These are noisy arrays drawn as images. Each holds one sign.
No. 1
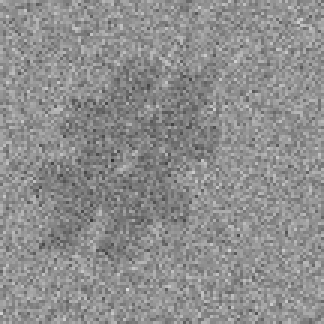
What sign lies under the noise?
hash sign
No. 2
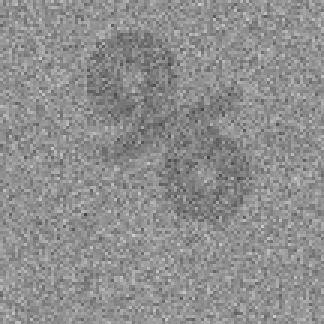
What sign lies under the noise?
percent sign
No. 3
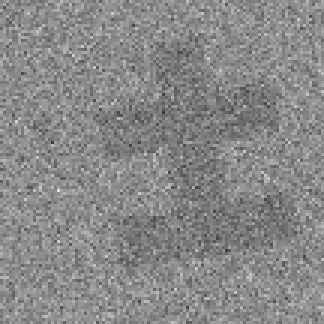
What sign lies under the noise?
plus-minus sign
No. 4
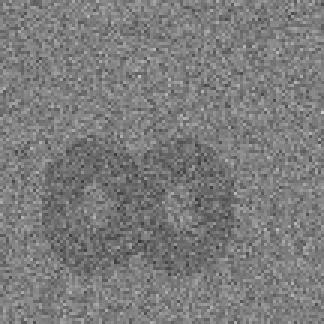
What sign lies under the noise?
infinity sign
